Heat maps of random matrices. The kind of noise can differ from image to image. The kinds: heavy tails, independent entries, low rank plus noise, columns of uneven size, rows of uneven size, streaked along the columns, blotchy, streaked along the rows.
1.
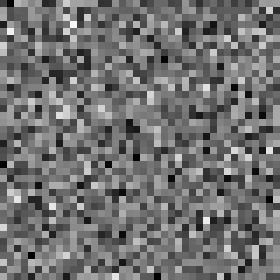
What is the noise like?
independent entries
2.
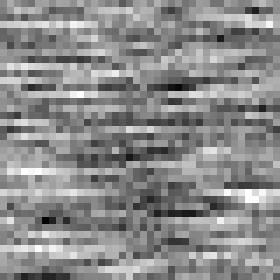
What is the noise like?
streaked along the rows
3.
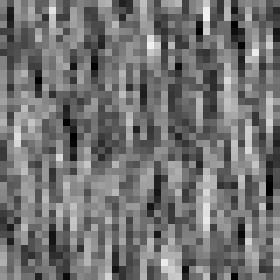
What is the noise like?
streaked along the columns
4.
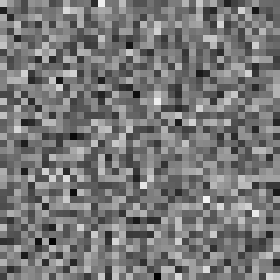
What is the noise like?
independent entries
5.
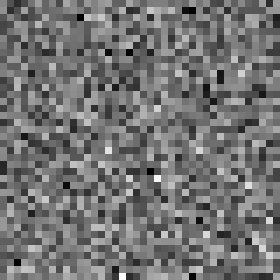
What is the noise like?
independent entries
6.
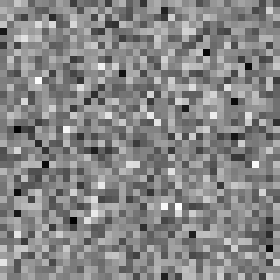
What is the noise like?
independent entries
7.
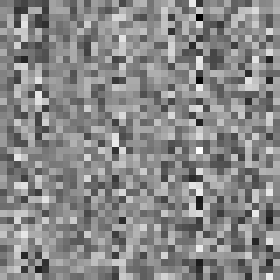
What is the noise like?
columns of uneven size
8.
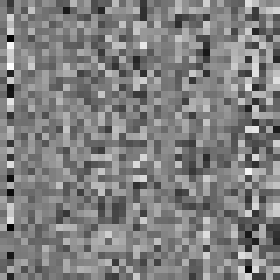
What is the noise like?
columns of uneven size
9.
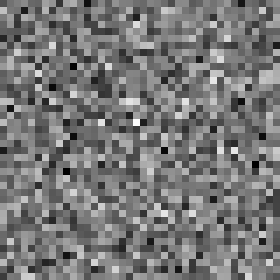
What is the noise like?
independent entries
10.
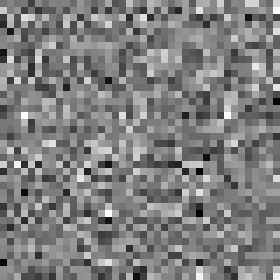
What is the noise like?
low rank plus noise
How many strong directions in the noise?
two
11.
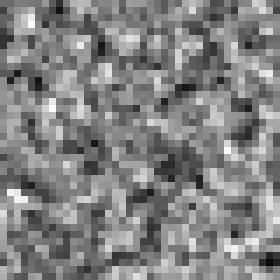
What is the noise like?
blotchy
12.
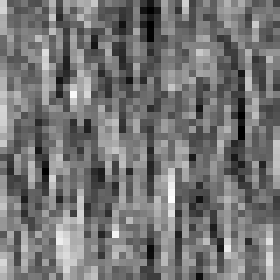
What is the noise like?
streaked along the columns
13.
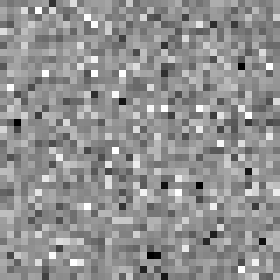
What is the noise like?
heavy tails
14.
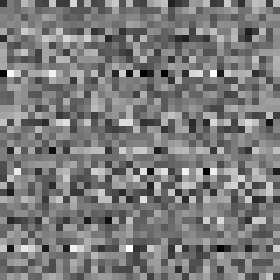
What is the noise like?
rows of uneven size
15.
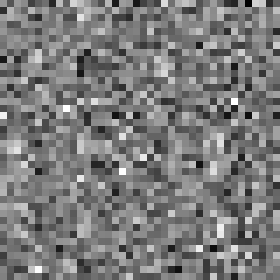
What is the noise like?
low rank plus noise
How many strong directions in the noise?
three or four
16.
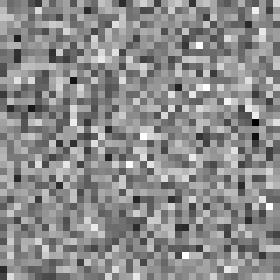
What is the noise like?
independent entries
